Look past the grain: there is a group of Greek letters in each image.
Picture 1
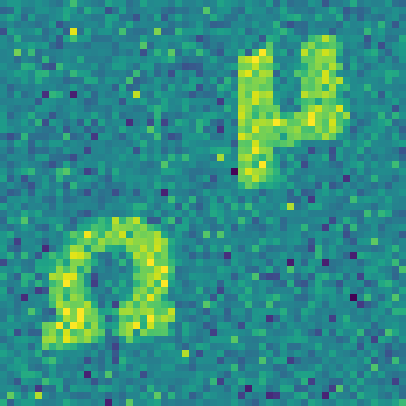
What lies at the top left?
nothing
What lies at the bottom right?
nothing
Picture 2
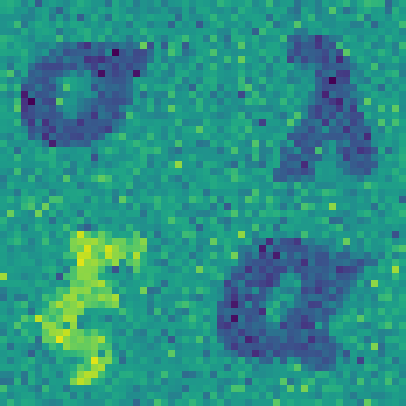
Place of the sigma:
top left
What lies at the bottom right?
alpha
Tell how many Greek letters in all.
4
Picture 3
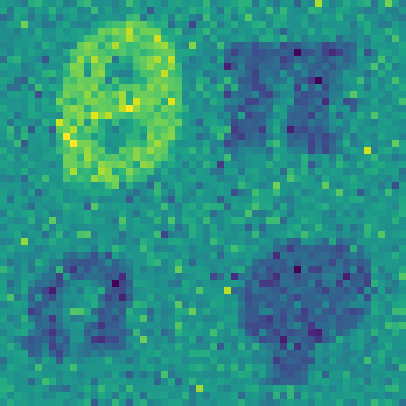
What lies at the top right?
pi
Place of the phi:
bottom right
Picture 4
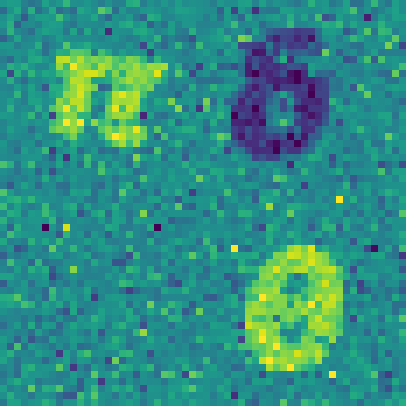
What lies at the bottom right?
theta
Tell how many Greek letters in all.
3
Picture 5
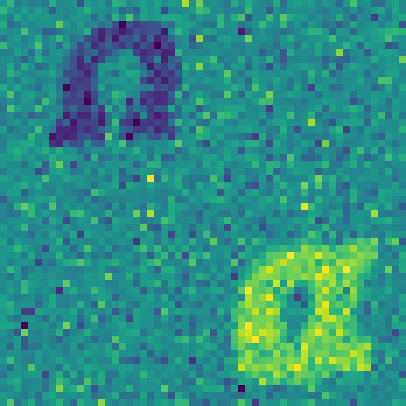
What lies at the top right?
nothing
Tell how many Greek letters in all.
2
